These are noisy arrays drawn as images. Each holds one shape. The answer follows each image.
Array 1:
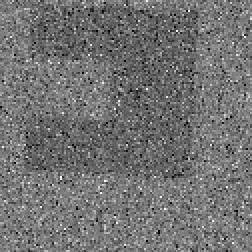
square with a notch
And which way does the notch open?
left
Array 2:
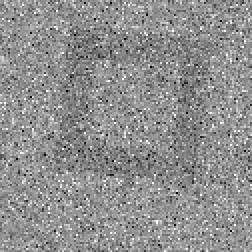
square frame
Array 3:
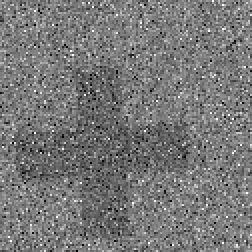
cross
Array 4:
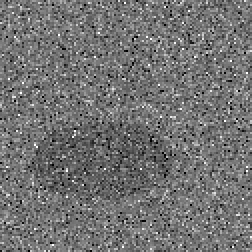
ellipse
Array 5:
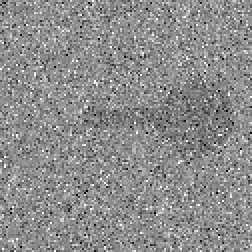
lollipop
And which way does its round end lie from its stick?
right
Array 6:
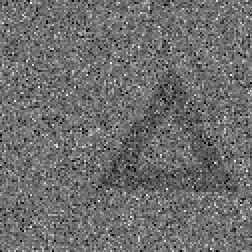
triangle frame
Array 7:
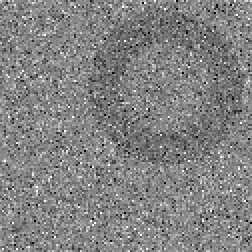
ring
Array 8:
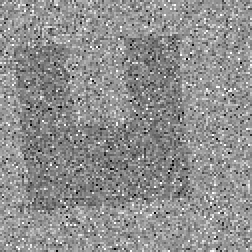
square with a notch
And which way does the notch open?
up
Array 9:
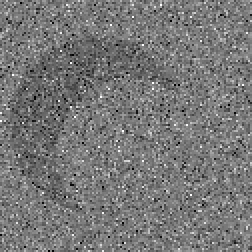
crescent
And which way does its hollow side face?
down and right
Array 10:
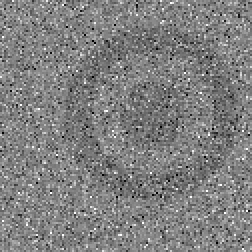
bullseye
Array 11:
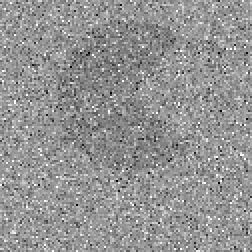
disc with a wedge cut out
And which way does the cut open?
right
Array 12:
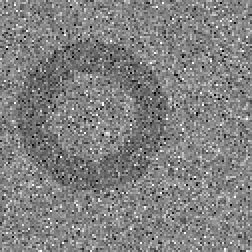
ring
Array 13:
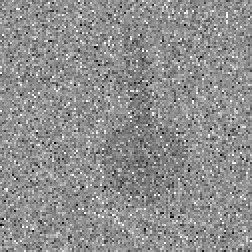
lollipop
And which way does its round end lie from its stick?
down
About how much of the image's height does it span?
two thirds
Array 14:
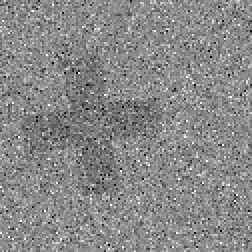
cross
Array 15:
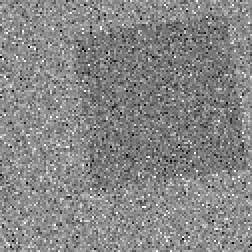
square
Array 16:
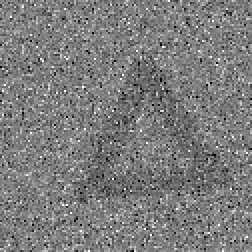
triangle frame
